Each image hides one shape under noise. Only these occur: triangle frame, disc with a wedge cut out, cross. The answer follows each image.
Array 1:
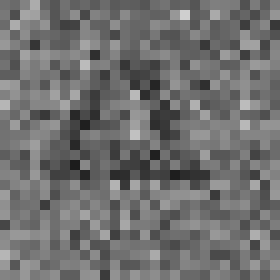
triangle frame
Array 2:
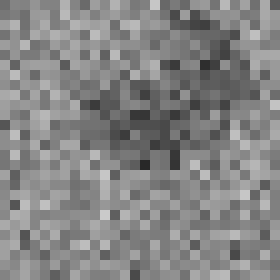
disc with a wedge cut out
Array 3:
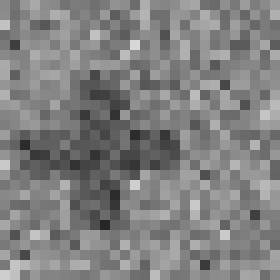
cross
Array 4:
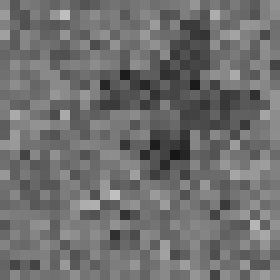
cross
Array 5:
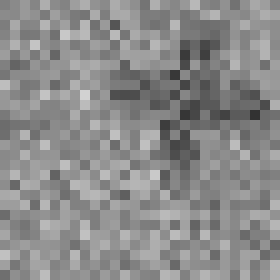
cross
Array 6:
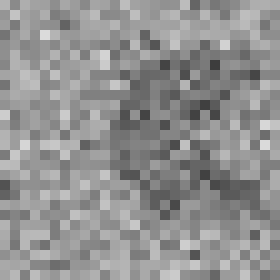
disc with a wedge cut out
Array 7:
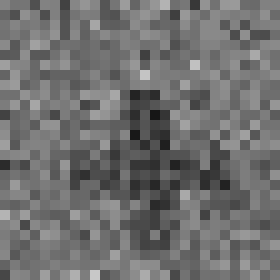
cross
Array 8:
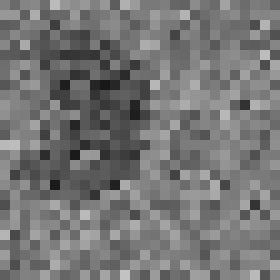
disc with a wedge cut out
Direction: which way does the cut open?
left
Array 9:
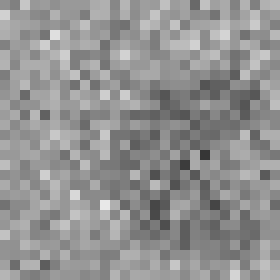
disc with a wedge cut out
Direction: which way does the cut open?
right
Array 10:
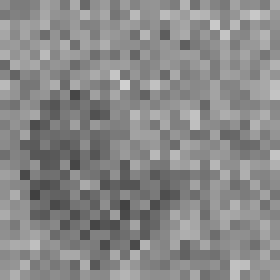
disc with a wedge cut out
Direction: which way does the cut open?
up and right
